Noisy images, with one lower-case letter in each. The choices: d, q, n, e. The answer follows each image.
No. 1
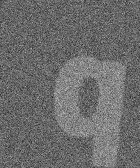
q
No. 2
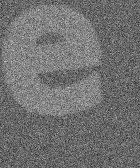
e
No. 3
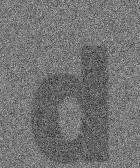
d
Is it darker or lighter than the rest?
darker
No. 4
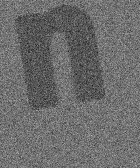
n
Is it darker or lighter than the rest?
darker
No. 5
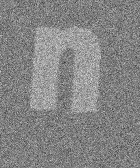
n
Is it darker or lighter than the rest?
lighter
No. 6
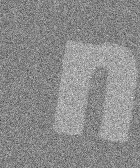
n
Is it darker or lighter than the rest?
lighter
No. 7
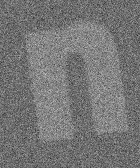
n
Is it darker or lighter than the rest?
lighter
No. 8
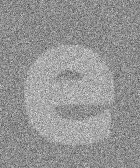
e
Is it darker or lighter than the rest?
lighter
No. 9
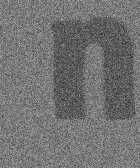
n
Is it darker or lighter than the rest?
darker
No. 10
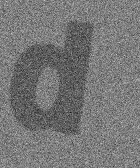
d
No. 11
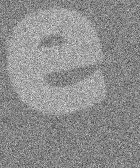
e
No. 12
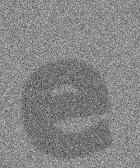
e
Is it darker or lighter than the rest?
darker
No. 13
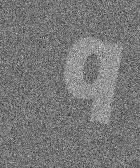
q
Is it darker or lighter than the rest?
lighter
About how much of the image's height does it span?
half
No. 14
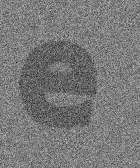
e
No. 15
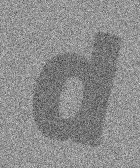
d
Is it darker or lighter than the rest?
darker
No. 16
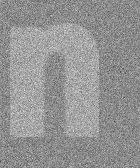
n
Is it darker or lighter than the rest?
lighter
